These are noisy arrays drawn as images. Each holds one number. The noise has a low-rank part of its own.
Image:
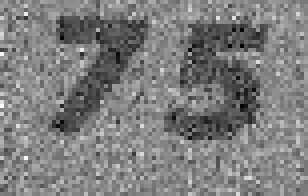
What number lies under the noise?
75
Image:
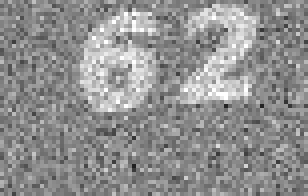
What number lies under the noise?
62
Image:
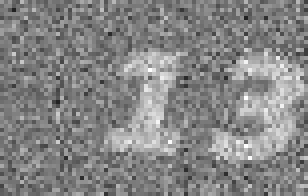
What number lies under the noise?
13
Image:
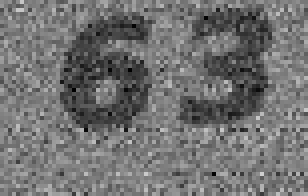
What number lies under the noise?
63
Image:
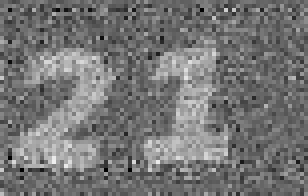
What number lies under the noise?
21
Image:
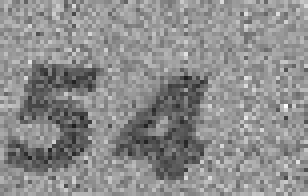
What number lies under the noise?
54
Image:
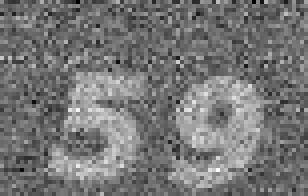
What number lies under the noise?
59
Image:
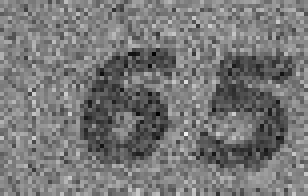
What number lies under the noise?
65
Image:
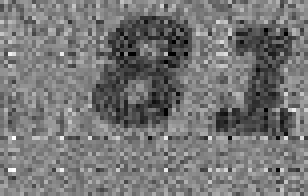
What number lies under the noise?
81
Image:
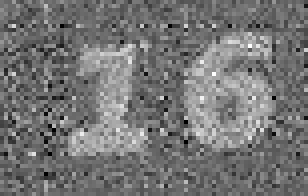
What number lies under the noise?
16
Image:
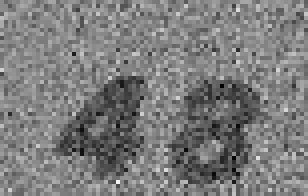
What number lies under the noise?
48
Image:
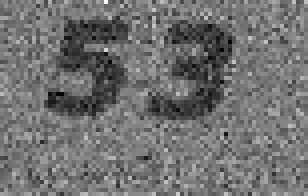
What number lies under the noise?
53
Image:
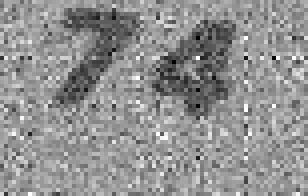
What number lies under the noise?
74
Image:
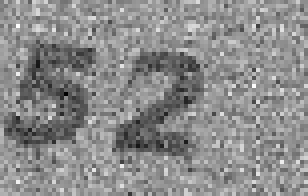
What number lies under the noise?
52
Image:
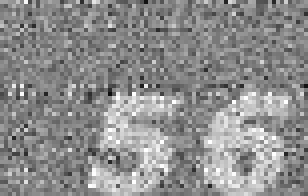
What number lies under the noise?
56
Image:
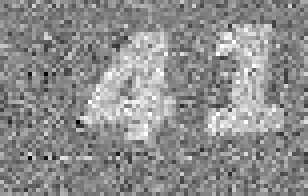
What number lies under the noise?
41
